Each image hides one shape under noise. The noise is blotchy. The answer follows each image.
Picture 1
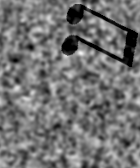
pair of musical notes
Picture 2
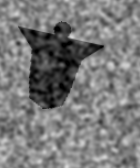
bell
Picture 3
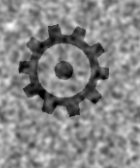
gear
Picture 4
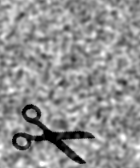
pair of scissors
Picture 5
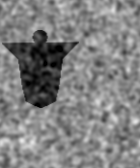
bell
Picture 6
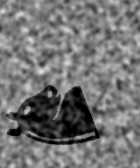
chess knight
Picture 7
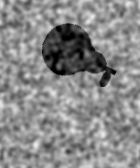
pear
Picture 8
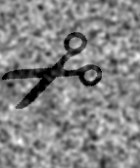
pair of scissors
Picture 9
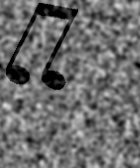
pair of musical notes
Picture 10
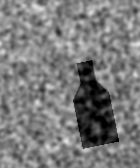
bottle
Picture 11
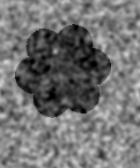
flower
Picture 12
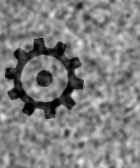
gear
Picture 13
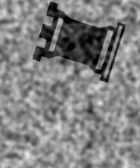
chess rook
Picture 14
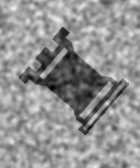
chess rook
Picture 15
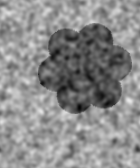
flower
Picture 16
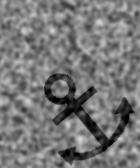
anchor
